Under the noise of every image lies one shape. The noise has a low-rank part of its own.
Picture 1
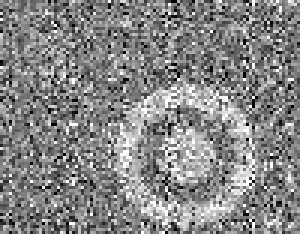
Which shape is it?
bullseye
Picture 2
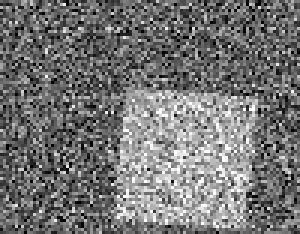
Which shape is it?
square
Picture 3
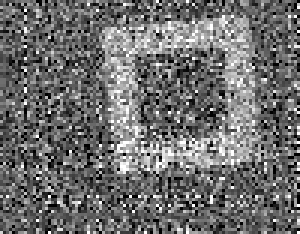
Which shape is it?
square frame
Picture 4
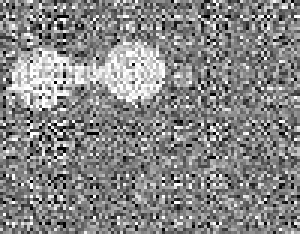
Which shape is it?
dumbbell
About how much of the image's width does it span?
half
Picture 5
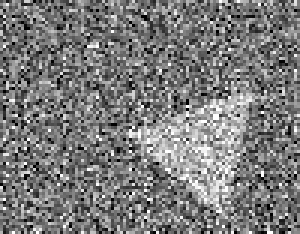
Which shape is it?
triangle
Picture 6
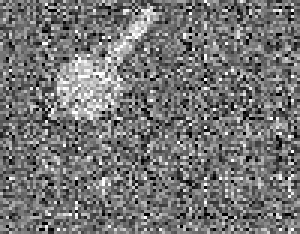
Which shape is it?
lollipop
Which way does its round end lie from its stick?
down and left
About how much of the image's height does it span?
half
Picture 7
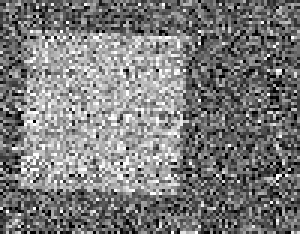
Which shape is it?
square
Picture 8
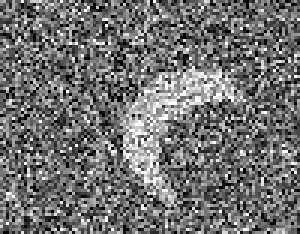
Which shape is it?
crescent
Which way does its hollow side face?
down and right
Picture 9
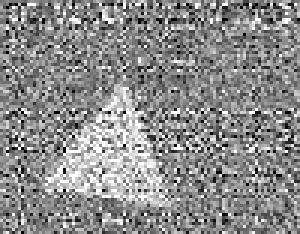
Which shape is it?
triangle
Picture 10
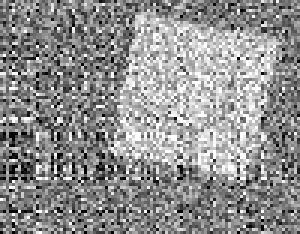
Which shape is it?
square
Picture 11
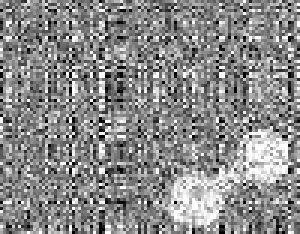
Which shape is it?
dumbbell
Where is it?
bottom right
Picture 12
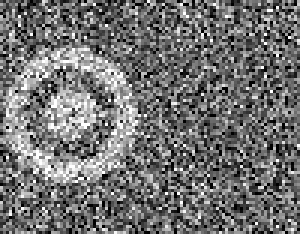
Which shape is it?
bullseye
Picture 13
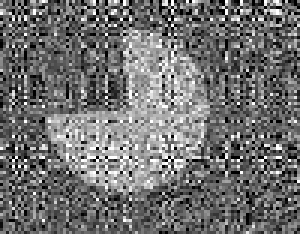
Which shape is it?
disc with a wedge cut out
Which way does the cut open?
up and left
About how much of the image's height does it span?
two thirds
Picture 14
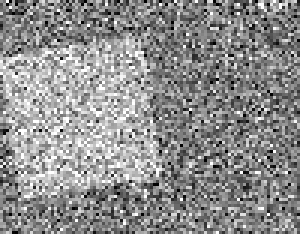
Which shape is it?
square
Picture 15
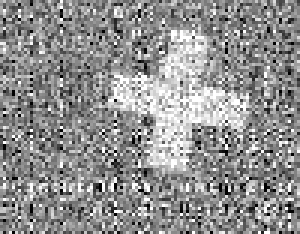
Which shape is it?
cross
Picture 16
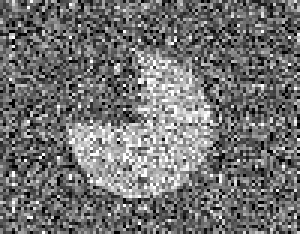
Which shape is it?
disc with a wedge cut out
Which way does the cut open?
up and left
